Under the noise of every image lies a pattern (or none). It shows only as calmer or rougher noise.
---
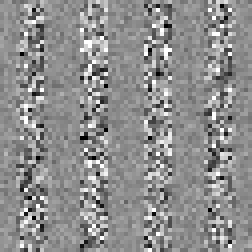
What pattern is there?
vertical stripes
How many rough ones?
4
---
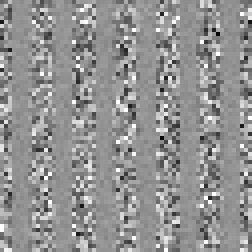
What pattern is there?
vertical stripes
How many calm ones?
6
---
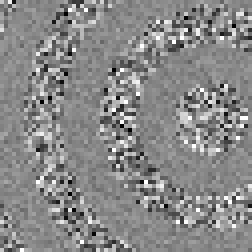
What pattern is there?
rings round one point
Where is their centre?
middle right
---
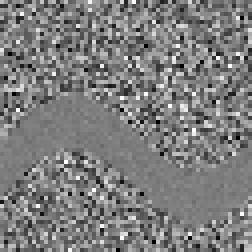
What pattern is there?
a wavy band
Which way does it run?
left to right
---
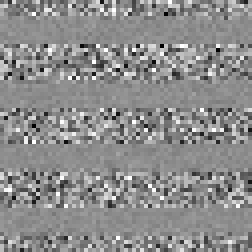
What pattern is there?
horizontal stripes
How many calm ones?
4
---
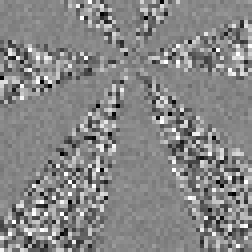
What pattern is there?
spokes from one point
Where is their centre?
top middle
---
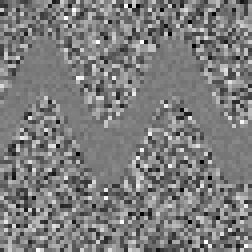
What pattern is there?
a wavy band
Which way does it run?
left to right
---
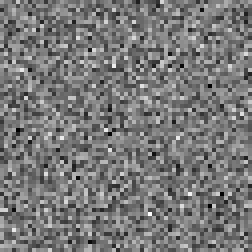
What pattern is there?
only noise
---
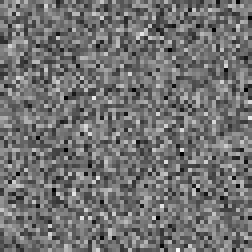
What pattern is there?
only noise
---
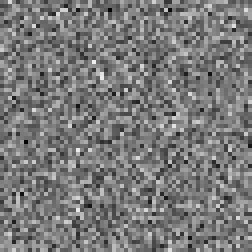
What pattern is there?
only noise
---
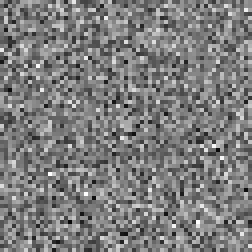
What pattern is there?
only noise
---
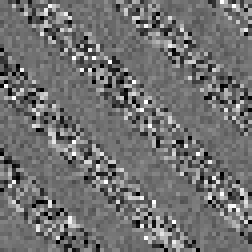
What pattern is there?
diagonal stripes
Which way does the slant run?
top left to bottom right
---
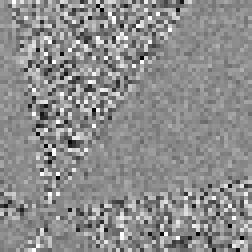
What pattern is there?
spokes from one point
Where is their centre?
bottom left
